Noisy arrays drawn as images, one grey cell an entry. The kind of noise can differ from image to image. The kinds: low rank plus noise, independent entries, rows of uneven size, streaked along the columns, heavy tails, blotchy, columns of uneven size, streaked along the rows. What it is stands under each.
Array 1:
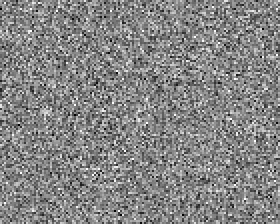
independent entries
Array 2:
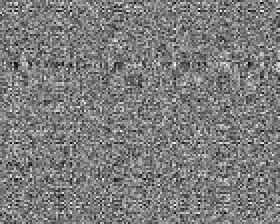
low rank plus noise
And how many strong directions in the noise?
one
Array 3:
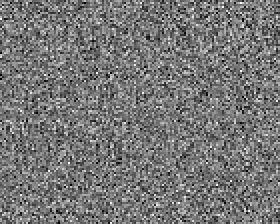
low rank plus noise
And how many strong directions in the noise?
five to eight
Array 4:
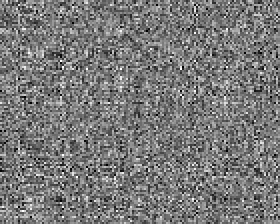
low rank plus noise
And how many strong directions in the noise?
three or four
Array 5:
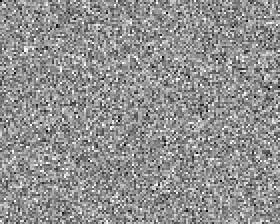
independent entries
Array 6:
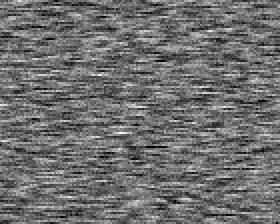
streaked along the rows
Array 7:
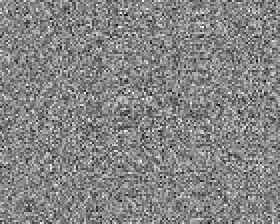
low rank plus noise
